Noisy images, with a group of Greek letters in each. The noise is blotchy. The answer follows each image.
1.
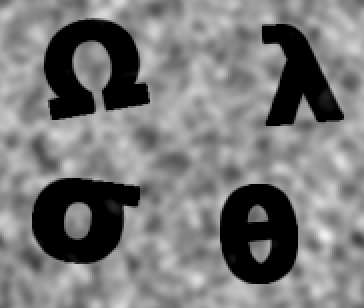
top left: omega; top right: lambda; bottom left: sigma; bottom right: theta
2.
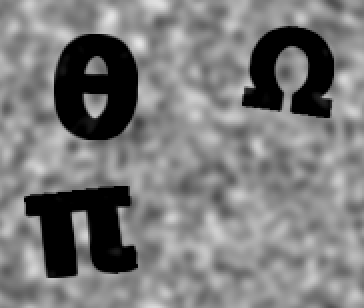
top left: theta; top right: omega; bottom left: pi
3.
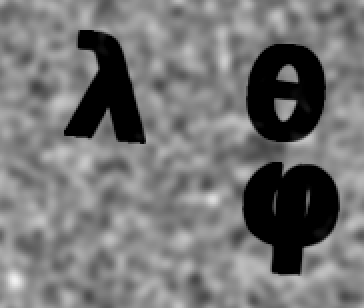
top left: lambda; top right: theta; bottom right: phi
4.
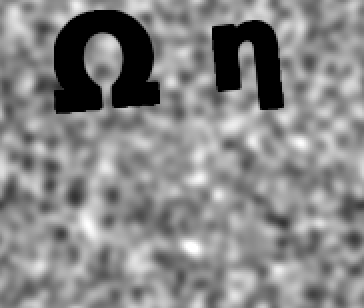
top left: omega; top right: eta
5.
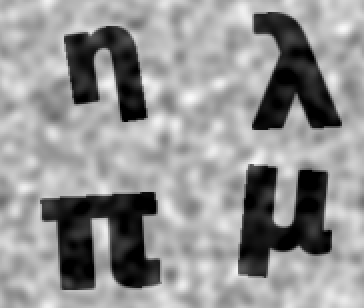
top left: eta; top right: lambda; bottom left: pi; bottom right: mu
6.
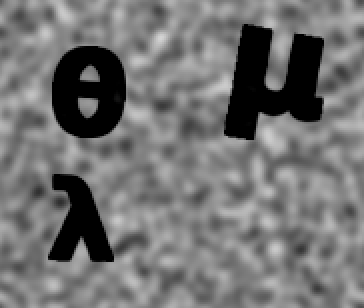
top left: theta; top right: mu; bottom left: lambda
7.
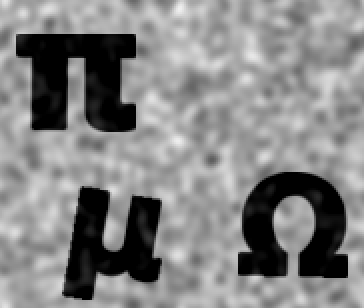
top left: pi; bottom left: mu; bottom right: omega
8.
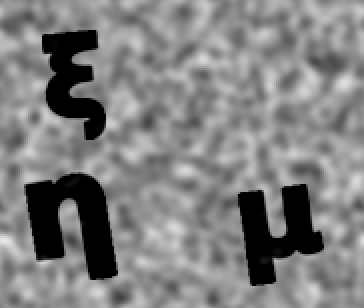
top left: xi; bottom left: eta; bottom right: mu
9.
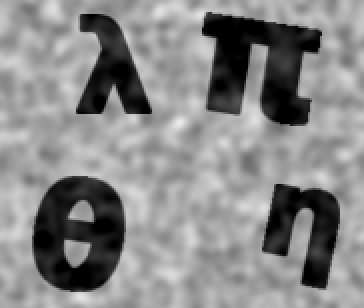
top left: lambda; top right: pi; bottom left: theta; bottom right: eta
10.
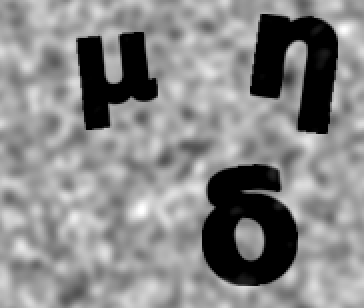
top left: mu; top right: eta; bottom right: delta
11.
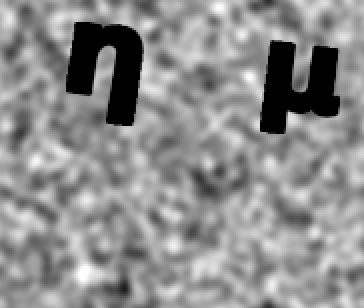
top left: eta; top right: mu
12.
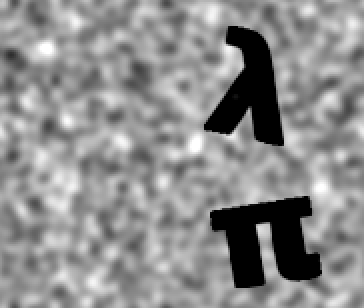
top right: lambda; bottom right: pi
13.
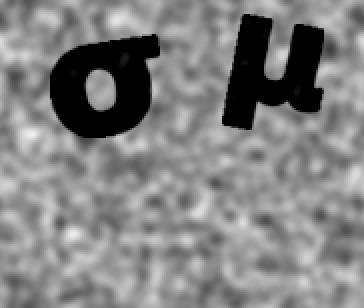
top left: sigma; top right: mu
